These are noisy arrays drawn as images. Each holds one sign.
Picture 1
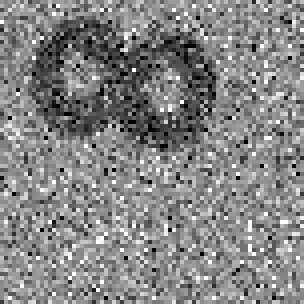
infinity sign
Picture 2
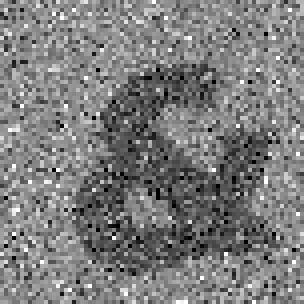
ampersand
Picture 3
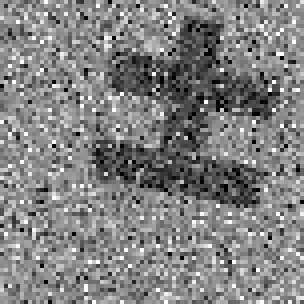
plus-minus sign
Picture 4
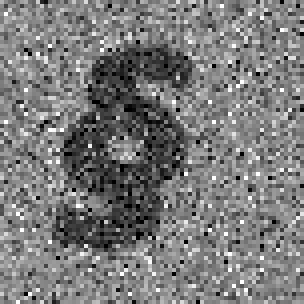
section sign
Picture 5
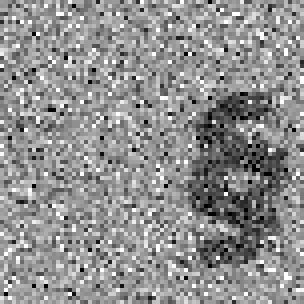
section sign
